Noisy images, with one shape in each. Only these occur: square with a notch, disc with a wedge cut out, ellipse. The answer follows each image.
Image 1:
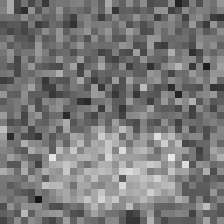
ellipse
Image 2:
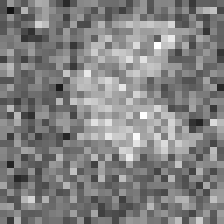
disc with a wedge cut out
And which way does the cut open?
right
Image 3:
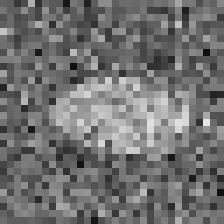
ellipse
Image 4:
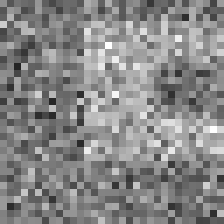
square with a notch
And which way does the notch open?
right
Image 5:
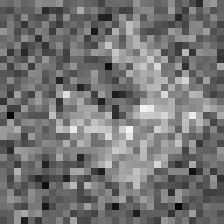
square with a notch
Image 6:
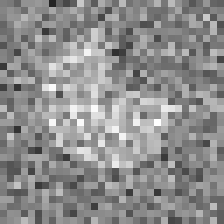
disc with a wedge cut out
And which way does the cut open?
up and right
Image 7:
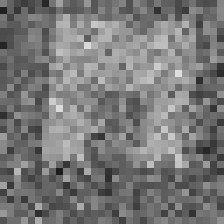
square with a notch
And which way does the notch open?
down
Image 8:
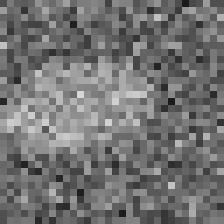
ellipse
